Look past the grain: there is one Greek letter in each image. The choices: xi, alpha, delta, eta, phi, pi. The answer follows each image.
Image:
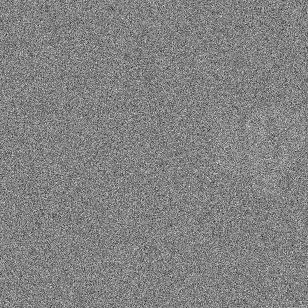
phi
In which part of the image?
middle right
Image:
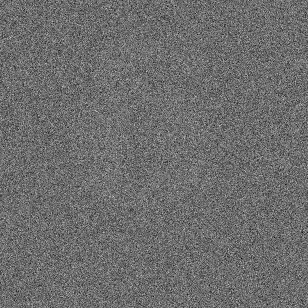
delta
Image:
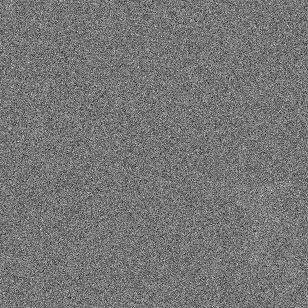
xi
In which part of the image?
bottom right
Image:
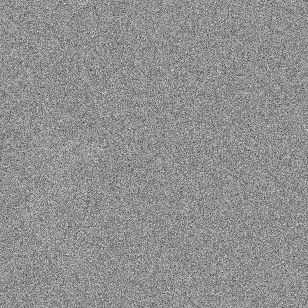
xi
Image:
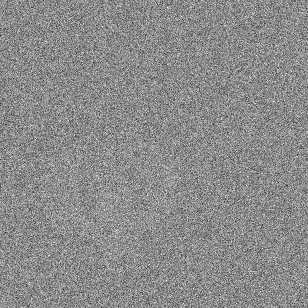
phi
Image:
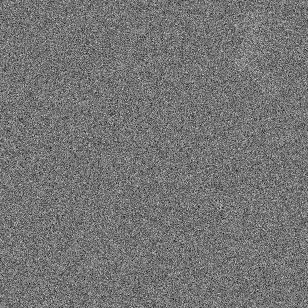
xi
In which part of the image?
top right
